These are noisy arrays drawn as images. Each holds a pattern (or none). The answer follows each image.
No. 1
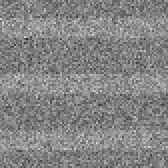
horizontal stripes
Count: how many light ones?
3
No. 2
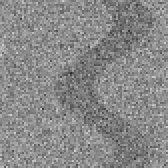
a wavy band
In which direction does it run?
top to bottom
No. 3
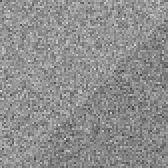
a sharp edge
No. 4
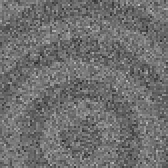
rings round one point
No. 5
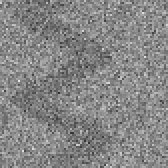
a wavy band
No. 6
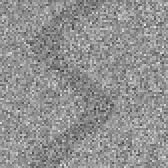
a wavy band
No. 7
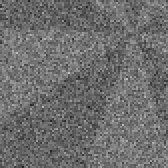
spokes from one point
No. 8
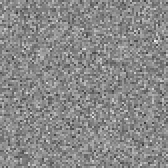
only noise
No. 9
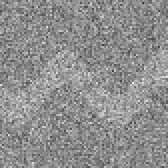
a wavy band
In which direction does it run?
left to right
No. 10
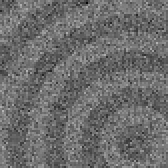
rings round one point
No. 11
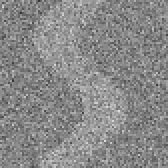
a wavy band
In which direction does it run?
top to bottom
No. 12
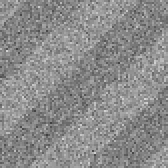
diagonal stripes
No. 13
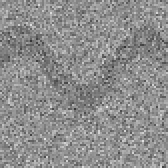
a wavy band
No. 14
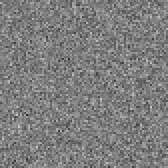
only noise
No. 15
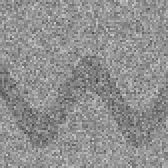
a wavy band
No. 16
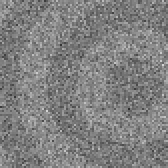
rings round one point
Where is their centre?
middle right
